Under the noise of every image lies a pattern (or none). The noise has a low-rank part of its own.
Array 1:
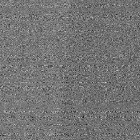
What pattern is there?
a sharp edge
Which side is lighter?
left
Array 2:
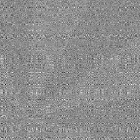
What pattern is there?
spokes from one point
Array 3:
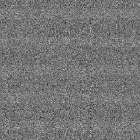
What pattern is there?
horizontal stripes
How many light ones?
5
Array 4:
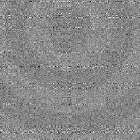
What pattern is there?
rings round one point
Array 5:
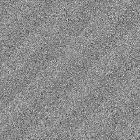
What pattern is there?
diagonal stripes
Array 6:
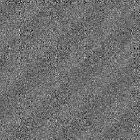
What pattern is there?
diagonal stripes
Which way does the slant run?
bottom left to top right
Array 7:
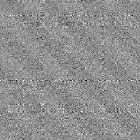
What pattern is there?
diagonal stripes
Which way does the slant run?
top left to bottom right
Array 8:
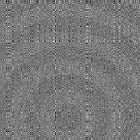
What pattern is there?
rings round one point
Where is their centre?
bottom middle
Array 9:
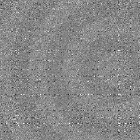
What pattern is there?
rings round one point
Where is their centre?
middle right
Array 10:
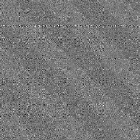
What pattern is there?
diagonal stripes
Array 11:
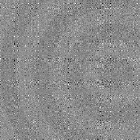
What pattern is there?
rings round one point
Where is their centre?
middle right
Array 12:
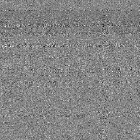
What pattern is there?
one horizontal stripe
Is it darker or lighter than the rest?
darker
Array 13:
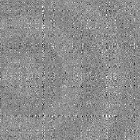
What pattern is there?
rings round one point
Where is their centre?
middle left
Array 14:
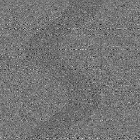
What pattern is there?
a wavy band
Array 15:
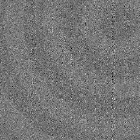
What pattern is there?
rings round one point
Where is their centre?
top right
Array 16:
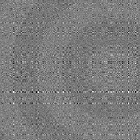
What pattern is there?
rings round one point
